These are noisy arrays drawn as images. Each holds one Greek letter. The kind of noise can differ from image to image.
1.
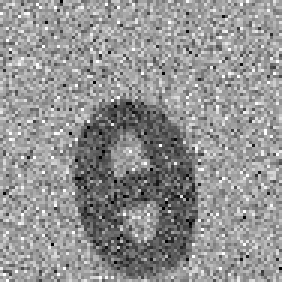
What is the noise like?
heavy tails
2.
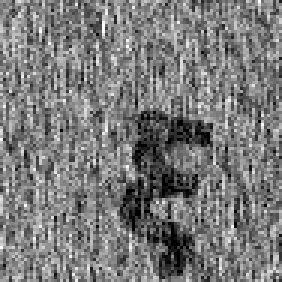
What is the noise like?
streaked along the columns
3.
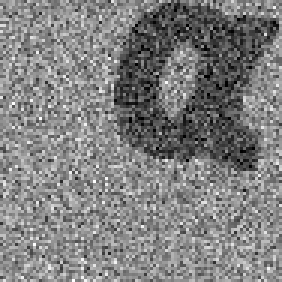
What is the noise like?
independent entries
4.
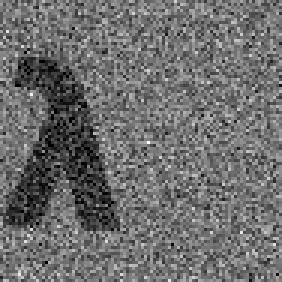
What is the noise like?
independent entries
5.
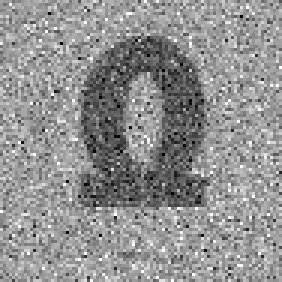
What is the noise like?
heavy tails
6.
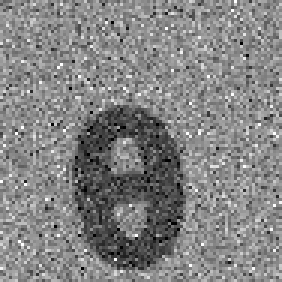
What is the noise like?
heavy tails
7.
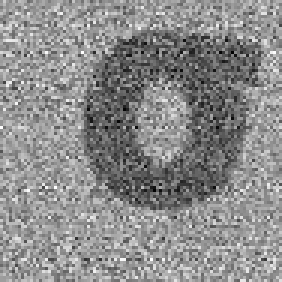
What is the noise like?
rows of uneven size
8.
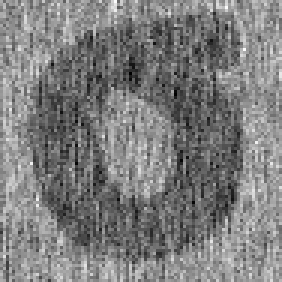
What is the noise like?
streaked along the columns
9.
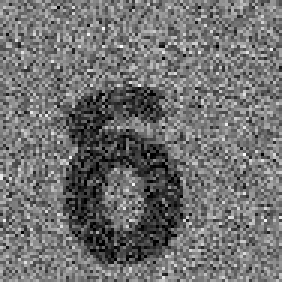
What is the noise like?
low rank plus noise
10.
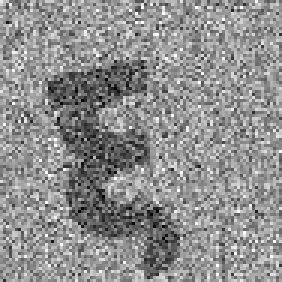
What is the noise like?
low rank plus noise
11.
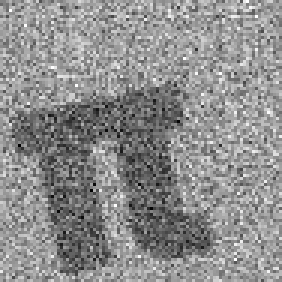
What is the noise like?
low rank plus noise
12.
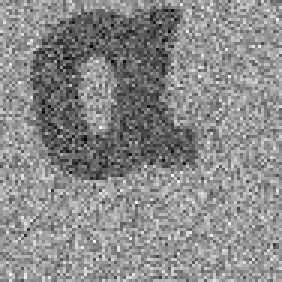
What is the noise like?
independent entries
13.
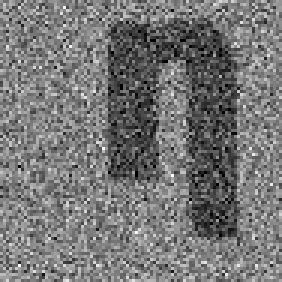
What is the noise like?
low rank plus noise
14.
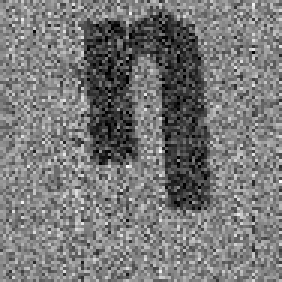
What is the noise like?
columns of uneven size
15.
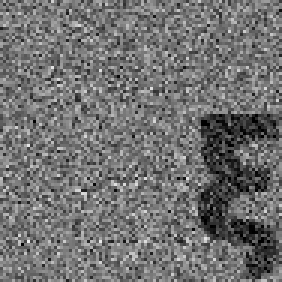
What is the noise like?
low rank plus noise
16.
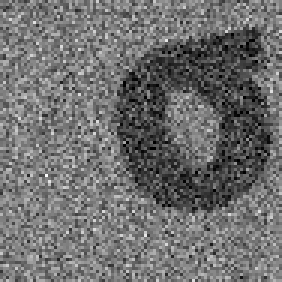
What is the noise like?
independent entries
